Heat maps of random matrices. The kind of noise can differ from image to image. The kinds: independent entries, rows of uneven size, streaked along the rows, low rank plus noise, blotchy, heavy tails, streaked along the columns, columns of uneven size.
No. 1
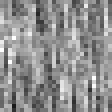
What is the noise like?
streaked along the columns
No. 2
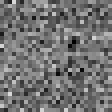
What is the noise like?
independent entries
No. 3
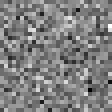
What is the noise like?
low rank plus noise
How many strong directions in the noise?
five to eight
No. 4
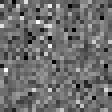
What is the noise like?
heavy tails
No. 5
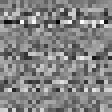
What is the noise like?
rows of uneven size
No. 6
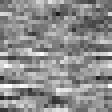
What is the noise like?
streaked along the rows
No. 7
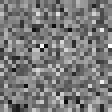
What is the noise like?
low rank plus noise
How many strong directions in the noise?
five to eight
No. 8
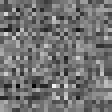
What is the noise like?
low rank plus noise
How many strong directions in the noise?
one
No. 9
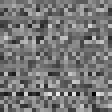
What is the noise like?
rows of uneven size
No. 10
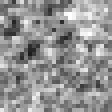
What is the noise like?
blotchy
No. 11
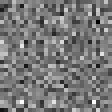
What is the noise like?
low rank plus noise
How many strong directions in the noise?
one
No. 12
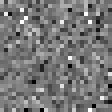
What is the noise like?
heavy tails
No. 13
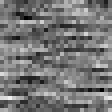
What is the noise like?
streaked along the rows
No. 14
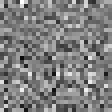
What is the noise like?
low rank plus noise
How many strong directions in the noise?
three or four
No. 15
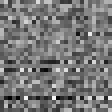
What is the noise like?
rows of uneven size
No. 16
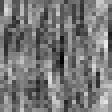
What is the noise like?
streaked along the columns
